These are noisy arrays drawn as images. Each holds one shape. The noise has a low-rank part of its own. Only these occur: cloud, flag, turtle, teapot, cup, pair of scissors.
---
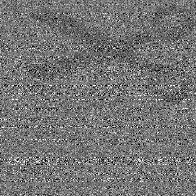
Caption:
dark pair of scissors
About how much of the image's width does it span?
nearly all
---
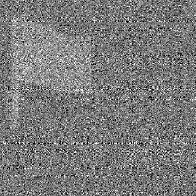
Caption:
light flag
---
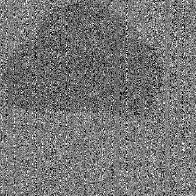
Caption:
dark cloud
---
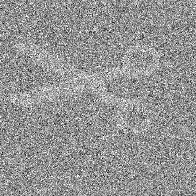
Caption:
light pair of scissors
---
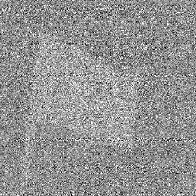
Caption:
light flag
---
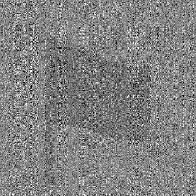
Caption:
dark flag
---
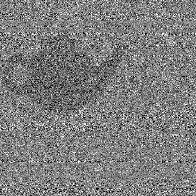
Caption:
dark teapot
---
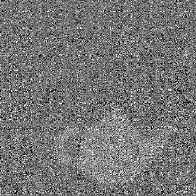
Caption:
light teapot
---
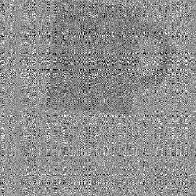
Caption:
dark cup
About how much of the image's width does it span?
two thirds
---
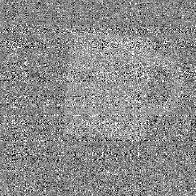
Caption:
light cup
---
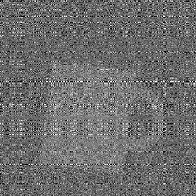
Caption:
light cup
